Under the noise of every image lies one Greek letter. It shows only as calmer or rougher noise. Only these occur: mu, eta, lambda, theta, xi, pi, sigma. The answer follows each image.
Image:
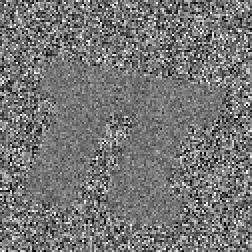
calm pi
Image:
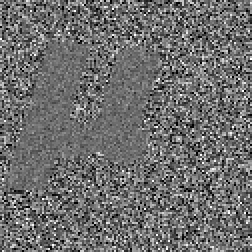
calm mu
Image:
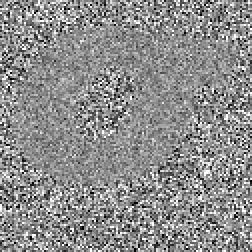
calm sigma
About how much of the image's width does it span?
nearly all
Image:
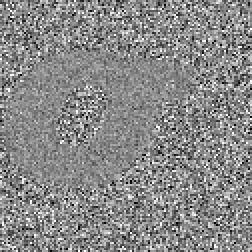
calm sigma
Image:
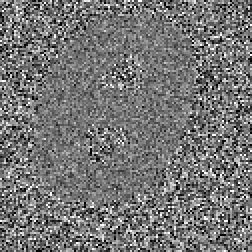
calm theta
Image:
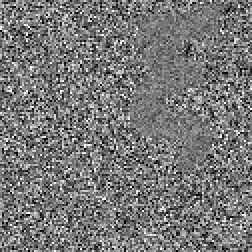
calm xi
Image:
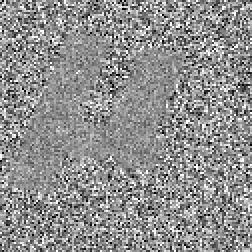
calm mu
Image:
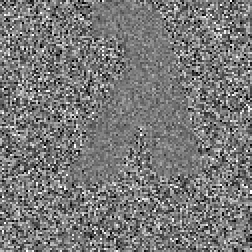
calm lambda
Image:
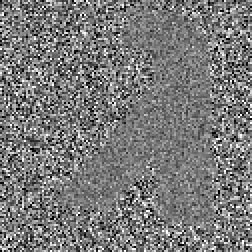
calm lambda
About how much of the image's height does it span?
nearly all
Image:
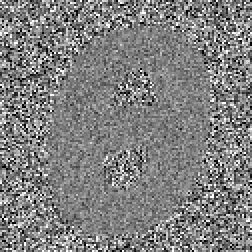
calm theta
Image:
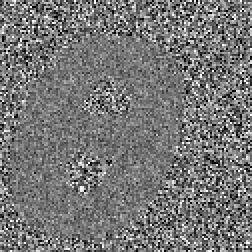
calm theta
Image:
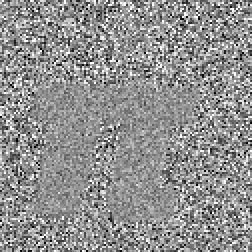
calm pi
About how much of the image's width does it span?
two thirds
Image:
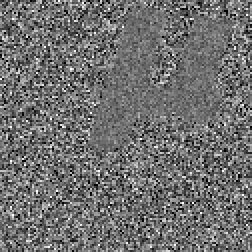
calm mu
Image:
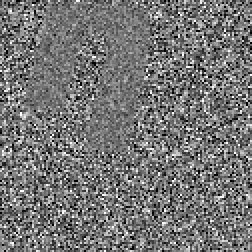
calm eta
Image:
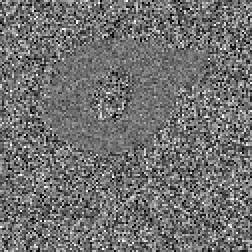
calm sigma
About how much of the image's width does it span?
two thirds
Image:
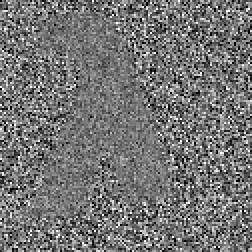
calm lambda
